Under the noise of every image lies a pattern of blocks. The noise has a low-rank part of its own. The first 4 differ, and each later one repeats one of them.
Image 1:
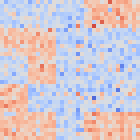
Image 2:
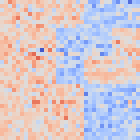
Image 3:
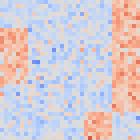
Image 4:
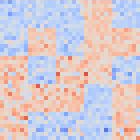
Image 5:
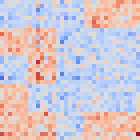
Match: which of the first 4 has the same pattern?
1
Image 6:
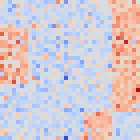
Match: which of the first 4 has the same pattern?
3
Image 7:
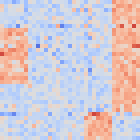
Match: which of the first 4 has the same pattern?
3
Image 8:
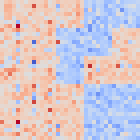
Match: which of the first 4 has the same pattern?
2
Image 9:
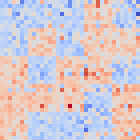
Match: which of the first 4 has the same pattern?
4
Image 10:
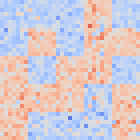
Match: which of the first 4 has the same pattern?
4
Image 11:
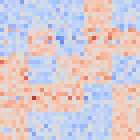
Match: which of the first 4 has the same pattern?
4
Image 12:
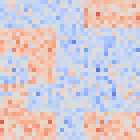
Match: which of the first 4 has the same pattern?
1
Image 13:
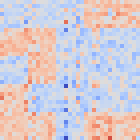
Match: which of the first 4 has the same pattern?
1
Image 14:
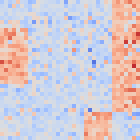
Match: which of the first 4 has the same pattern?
3
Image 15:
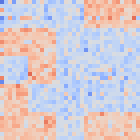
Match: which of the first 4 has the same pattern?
1
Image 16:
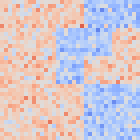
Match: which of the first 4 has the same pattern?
2
